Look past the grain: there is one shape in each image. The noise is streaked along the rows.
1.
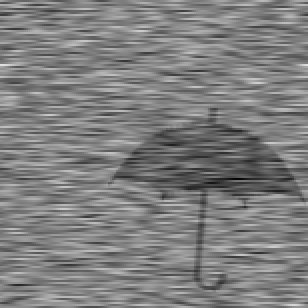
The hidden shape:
umbrella
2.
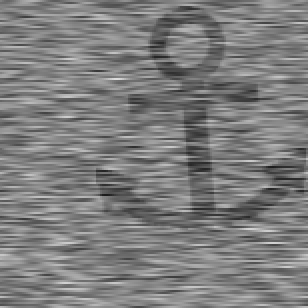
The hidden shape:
anchor
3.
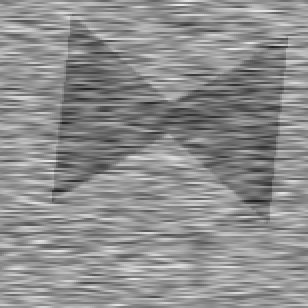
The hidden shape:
bow tie
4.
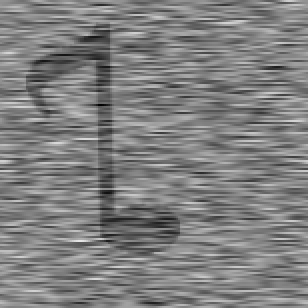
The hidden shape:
musical note
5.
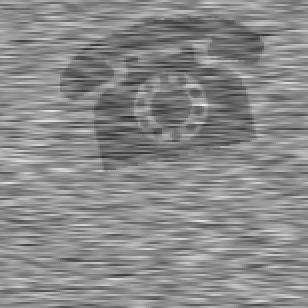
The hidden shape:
telephone
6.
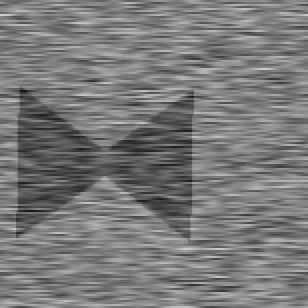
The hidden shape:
bow tie
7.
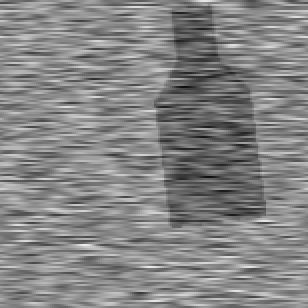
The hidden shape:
bottle
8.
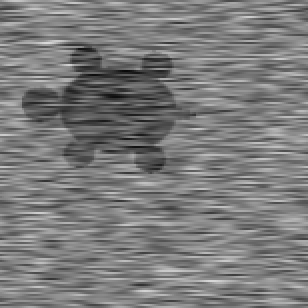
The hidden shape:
turtle
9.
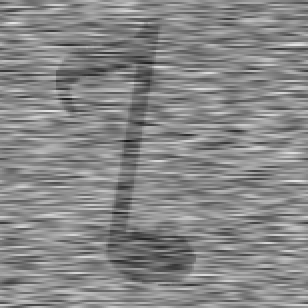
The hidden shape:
musical note
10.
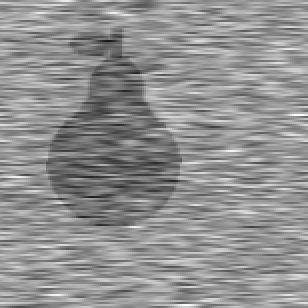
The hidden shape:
pear
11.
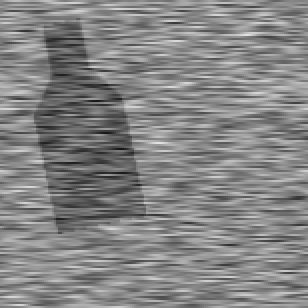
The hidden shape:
bottle
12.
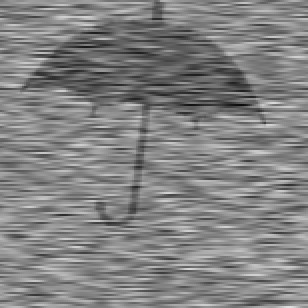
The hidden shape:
umbrella
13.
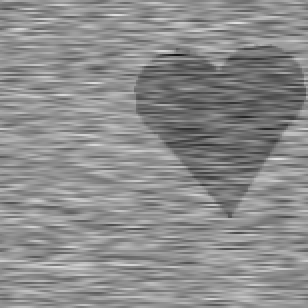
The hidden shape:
heart
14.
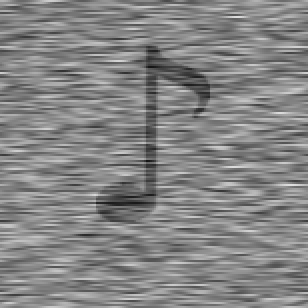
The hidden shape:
musical note
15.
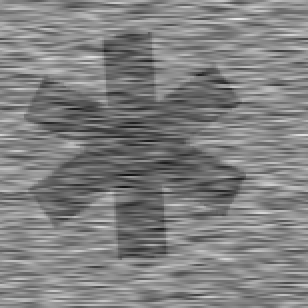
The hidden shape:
asterisk
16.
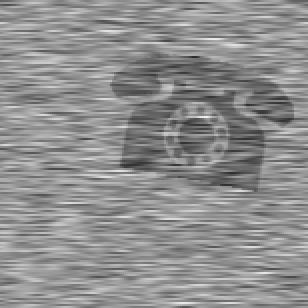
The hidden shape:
telephone
